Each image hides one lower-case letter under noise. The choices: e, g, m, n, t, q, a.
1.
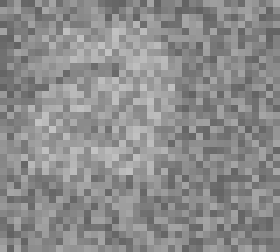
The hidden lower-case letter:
a
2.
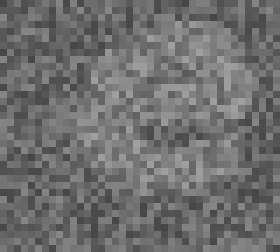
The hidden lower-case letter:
e
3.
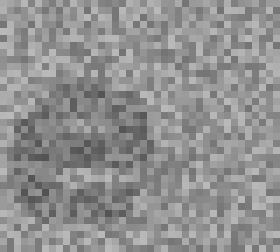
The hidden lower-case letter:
e
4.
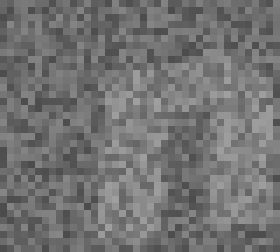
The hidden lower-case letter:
n
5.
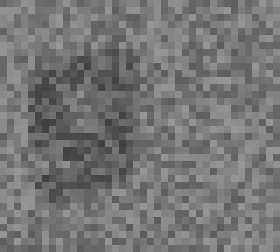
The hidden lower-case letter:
g
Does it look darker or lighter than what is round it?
darker
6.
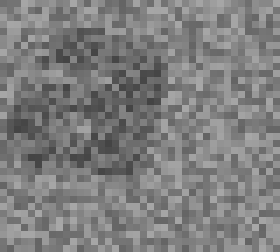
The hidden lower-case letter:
a
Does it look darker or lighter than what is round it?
darker
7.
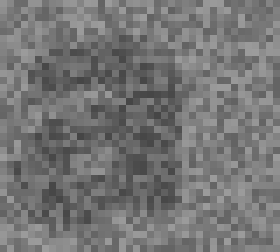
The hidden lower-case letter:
a
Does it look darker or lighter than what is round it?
darker
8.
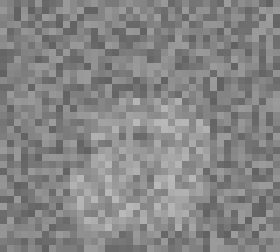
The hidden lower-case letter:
a
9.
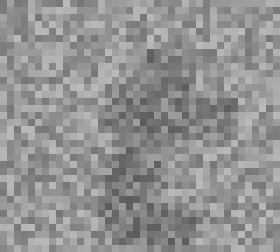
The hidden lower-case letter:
t
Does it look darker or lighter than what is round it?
darker
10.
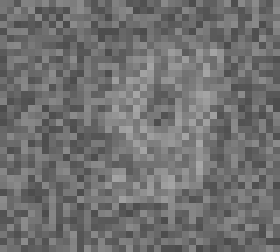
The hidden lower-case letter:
g
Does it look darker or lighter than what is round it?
lighter
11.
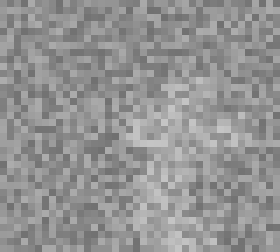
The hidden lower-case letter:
t
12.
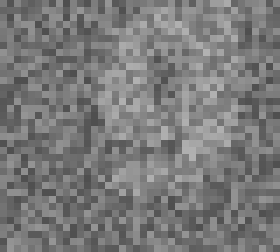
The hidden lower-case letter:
g
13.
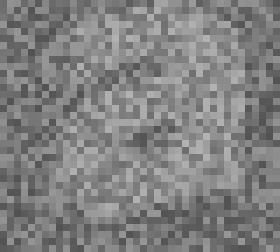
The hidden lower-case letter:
a
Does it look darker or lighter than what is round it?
lighter
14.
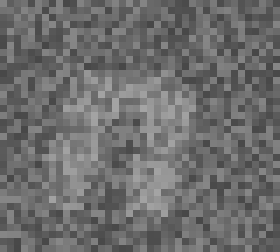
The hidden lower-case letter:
n
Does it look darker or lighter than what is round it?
lighter
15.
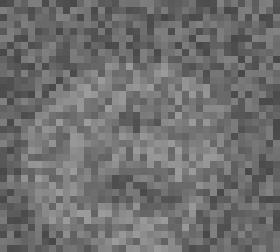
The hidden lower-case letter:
e
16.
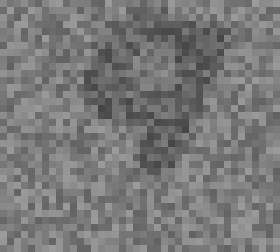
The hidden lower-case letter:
q
